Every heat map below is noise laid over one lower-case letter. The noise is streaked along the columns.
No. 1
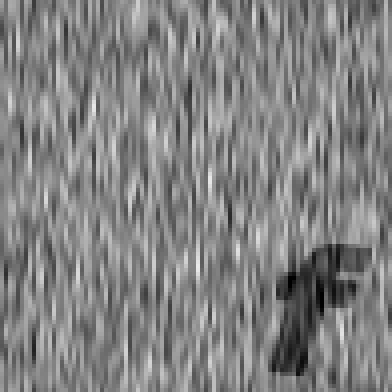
f
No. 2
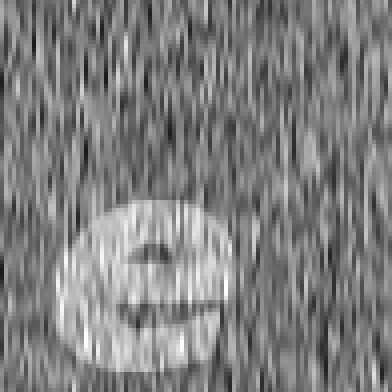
e
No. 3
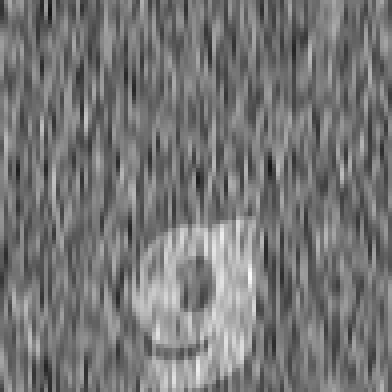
g
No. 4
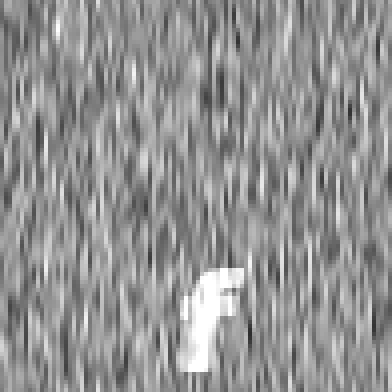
f
